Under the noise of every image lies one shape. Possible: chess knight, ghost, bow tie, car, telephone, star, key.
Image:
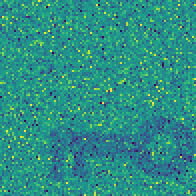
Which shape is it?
key
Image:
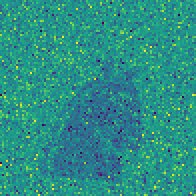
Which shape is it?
chess knight
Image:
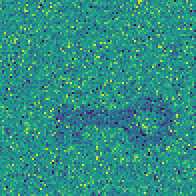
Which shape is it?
key
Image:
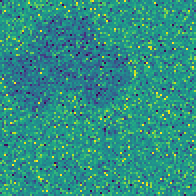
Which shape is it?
car
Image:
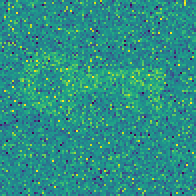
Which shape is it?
key
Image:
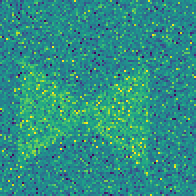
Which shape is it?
bow tie
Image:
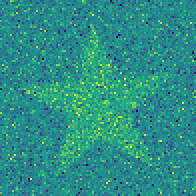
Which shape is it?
star
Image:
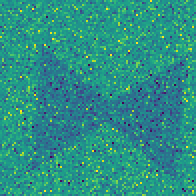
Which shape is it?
bow tie
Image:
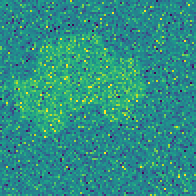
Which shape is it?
car
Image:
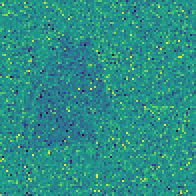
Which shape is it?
chess knight
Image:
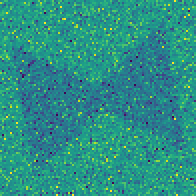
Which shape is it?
bow tie
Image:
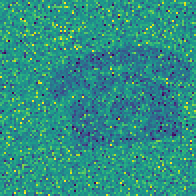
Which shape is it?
telephone
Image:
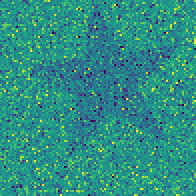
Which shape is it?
star
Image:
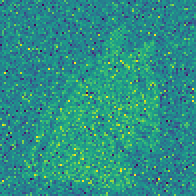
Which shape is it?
chess knight
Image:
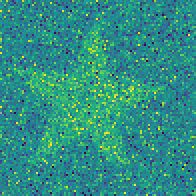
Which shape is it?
star
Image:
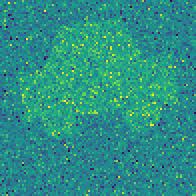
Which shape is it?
car
